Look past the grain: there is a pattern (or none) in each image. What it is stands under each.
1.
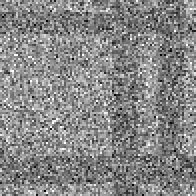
bands of rows crossing bands of columns
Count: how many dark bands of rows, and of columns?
2 and 2
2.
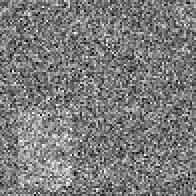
one block
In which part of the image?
bottom left
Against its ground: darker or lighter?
lighter
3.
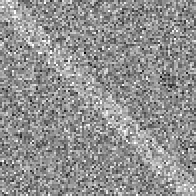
a diagonal band
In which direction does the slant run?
top left to bottom right
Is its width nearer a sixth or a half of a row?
a sixth
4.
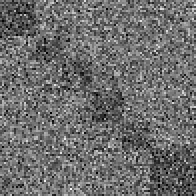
blocks along the diagonal
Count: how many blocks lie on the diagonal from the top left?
6
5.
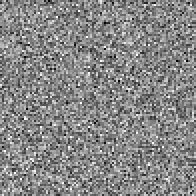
only noise
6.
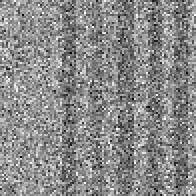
bands of columns
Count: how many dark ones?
5
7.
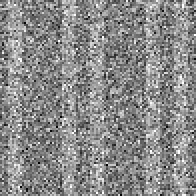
bands of columns
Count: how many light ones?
5
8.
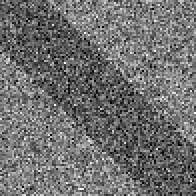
a diagonal band
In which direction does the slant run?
top left to bottom right
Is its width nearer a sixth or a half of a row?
a half
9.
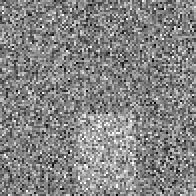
one block
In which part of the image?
bottom middle
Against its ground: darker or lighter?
lighter
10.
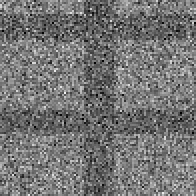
bands of rows crossing bands of columns
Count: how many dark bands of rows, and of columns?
2 and 1
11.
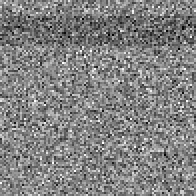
one band of rows
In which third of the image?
top
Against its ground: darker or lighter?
darker
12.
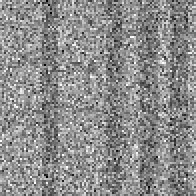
bands of columns
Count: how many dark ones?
4
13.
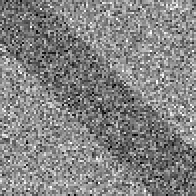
a diagonal band
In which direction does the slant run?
top left to bottom right
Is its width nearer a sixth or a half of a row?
a half
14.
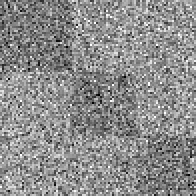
blocks along the diagonal
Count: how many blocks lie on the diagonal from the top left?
3
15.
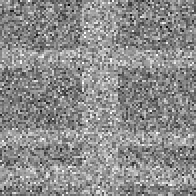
bands of rows crossing bands of columns
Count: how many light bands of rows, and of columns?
3 and 1
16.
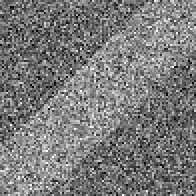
a diagonal band
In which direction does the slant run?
bottom left to top right
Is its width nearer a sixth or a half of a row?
a half
